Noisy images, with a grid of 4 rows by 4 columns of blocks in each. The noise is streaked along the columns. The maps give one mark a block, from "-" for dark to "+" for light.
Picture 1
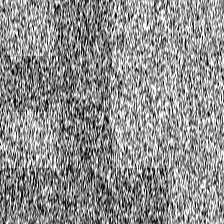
+-++
--++
+-++
---+
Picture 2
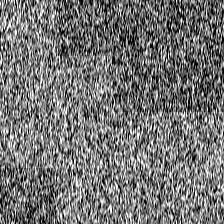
+---
++--
++++
-+++
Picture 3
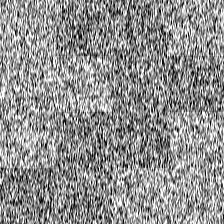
+--+
++--
+--+
--++
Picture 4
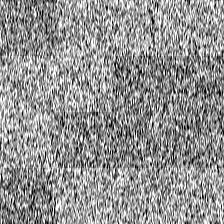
-+++
++--
+---
-+++
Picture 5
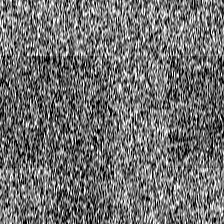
++++
--+-
--+-
+-++
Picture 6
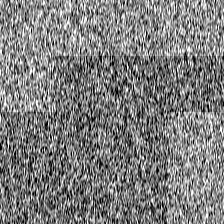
++++
+---
---+
---+
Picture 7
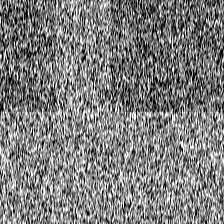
-+--
-+--
++++
++++
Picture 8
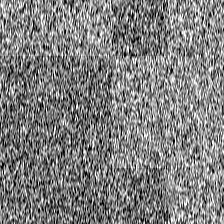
++-+
--++
--++
---+
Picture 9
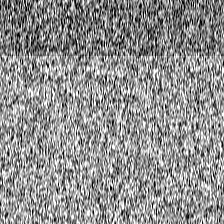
----
++++
++++
++++
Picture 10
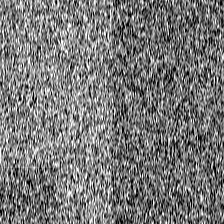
++--
++--
++--
-+--
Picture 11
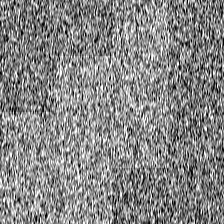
--+-
-++-
+++-
++--
